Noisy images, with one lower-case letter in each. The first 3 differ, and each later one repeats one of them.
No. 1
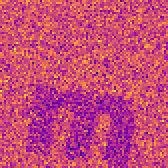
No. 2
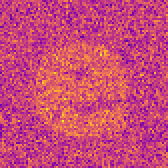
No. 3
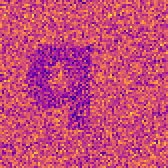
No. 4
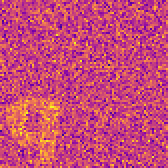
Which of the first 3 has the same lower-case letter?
3
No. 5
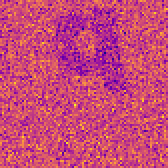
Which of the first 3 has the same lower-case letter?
3
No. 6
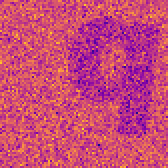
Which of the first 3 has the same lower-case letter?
3
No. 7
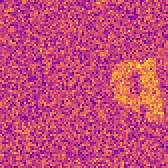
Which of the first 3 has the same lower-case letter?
3
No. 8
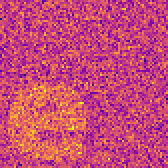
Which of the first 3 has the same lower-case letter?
2
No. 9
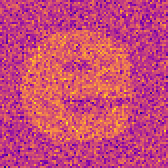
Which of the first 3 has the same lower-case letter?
2
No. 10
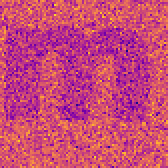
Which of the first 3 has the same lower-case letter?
1
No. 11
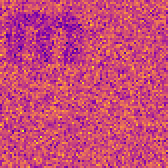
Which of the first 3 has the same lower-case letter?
1
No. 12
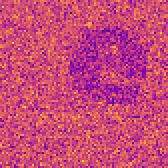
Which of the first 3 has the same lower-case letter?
2
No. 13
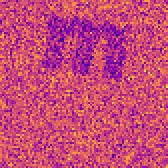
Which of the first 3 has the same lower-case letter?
1
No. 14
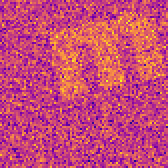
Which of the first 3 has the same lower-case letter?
1
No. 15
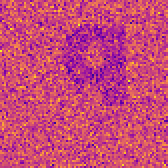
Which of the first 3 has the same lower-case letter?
3
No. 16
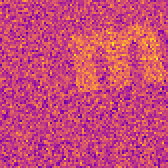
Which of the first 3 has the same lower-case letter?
1
